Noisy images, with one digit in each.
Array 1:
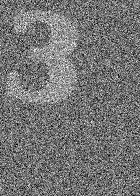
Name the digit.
3
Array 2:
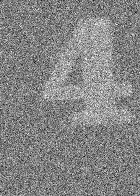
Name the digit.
4
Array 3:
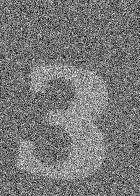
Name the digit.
3
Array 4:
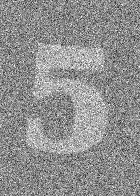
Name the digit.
5
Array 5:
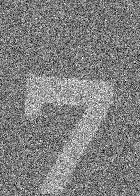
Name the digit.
7
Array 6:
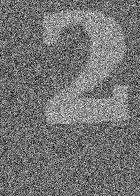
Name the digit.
2
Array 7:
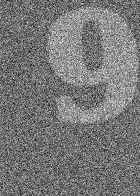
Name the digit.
9
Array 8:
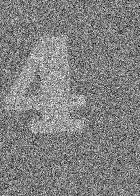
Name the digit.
4
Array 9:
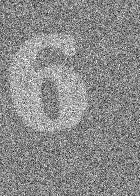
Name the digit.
6
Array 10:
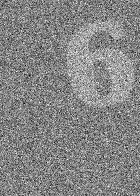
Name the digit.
6
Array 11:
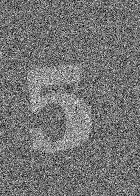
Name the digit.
5
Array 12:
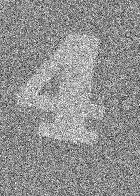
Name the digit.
4
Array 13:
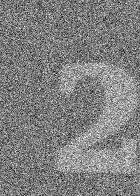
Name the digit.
2
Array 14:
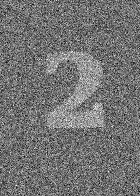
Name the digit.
2
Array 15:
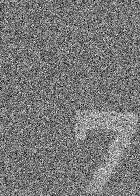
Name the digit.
7
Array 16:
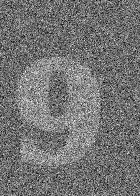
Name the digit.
9
